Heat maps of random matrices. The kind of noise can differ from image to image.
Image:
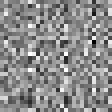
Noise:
low rank plus noise
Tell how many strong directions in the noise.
two
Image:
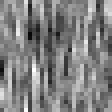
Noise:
streaked along the columns
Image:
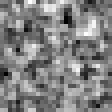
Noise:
blotchy
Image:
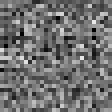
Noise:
low rank plus noise
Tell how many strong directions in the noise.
five to eight
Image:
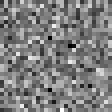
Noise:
independent entries
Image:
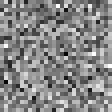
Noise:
independent entries
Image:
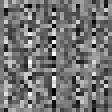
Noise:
columns of uneven size
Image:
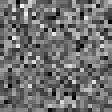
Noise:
independent entries
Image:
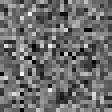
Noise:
low rank plus noise
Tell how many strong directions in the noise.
five to eight
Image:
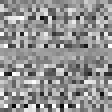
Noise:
rows of uneven size
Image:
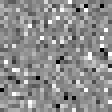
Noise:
heavy tails
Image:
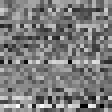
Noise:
rows of uneven size
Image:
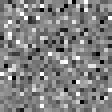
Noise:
heavy tails
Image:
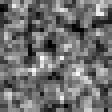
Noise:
blotchy
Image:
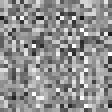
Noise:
low rank plus noise
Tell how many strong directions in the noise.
three or four
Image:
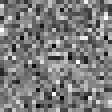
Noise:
independent entries
